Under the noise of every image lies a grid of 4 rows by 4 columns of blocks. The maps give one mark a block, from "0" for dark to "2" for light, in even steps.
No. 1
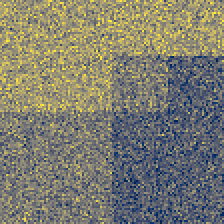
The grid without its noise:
2 2 2 2
2 2 1 0
1 1 0 0
1 1 0 0
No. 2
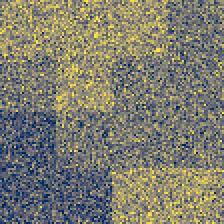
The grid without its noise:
2 2 2 1
1 2 1 1
0 1 1 1
0 0 2 2
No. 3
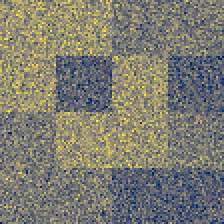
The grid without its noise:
2 2 1 1
2 0 2 0
1 2 2 1
1 1 0 0
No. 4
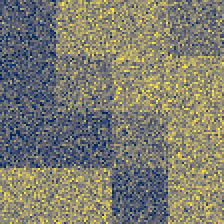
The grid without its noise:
0 2 2 1
0 1 2 2
0 0 1 2
2 2 0 2
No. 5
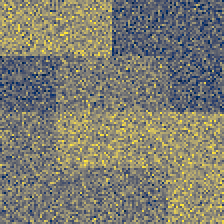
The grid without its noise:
2 2 0 0
0 1 1 0
1 2 2 2
1 1 1 2
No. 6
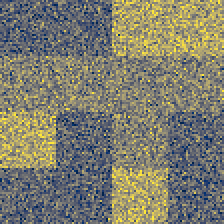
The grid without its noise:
0 0 2 2
1 1 1 1
2 0 1 0
0 0 2 0
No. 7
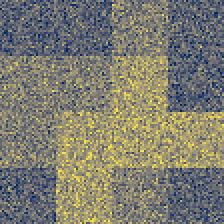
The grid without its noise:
0 0 1 0
1 1 2 0
1 2 2 2
0 2 1 0
